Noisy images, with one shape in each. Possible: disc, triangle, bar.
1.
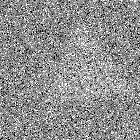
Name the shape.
triangle
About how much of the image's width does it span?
two thirds
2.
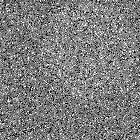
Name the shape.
disc
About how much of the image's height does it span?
two thirds
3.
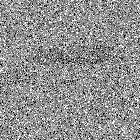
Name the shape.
bar
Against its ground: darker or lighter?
darker
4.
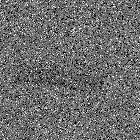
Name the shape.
bar
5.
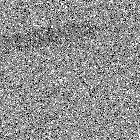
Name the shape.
bar
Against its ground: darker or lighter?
darker
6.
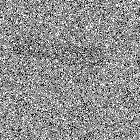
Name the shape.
bar
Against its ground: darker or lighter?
darker
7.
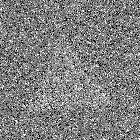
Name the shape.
triangle
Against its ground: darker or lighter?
lighter
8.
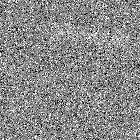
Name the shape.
bar
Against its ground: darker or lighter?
lighter
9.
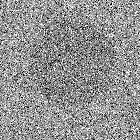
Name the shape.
disc
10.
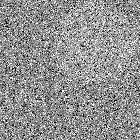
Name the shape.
disc
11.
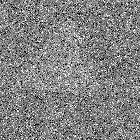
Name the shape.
triangle
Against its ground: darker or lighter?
lighter
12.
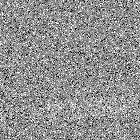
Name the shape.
bar
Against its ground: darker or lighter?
lighter
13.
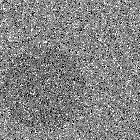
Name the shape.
disc
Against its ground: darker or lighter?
darker
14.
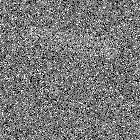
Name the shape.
bar
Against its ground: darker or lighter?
lighter
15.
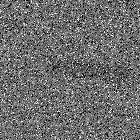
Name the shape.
bar
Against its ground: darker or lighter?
darker
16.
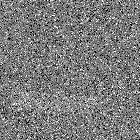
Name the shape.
bar
